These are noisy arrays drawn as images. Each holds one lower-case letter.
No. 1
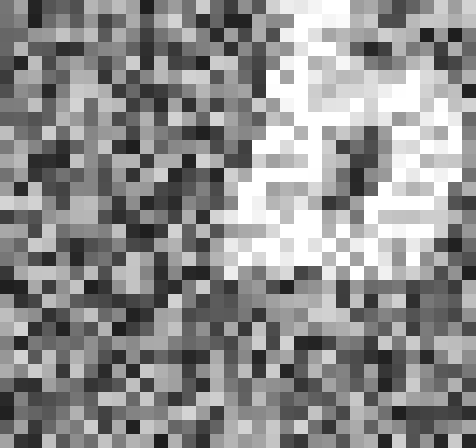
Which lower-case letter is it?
b
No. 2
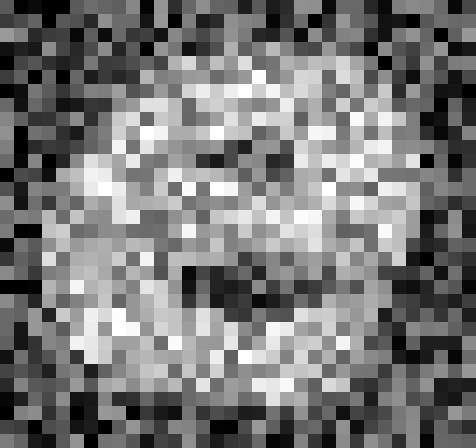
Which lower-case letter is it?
e
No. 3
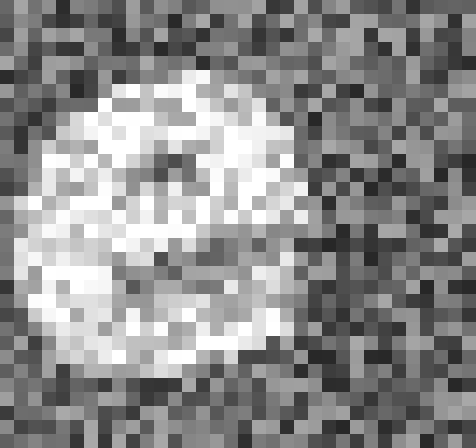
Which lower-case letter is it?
e
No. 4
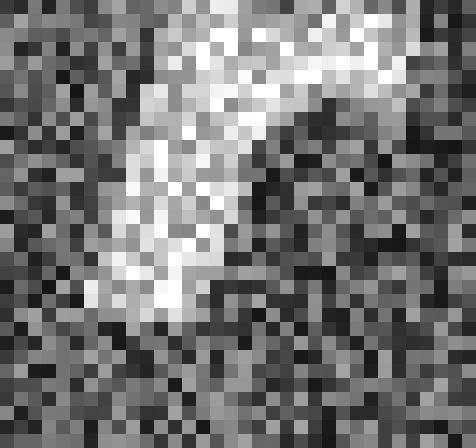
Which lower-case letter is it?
r
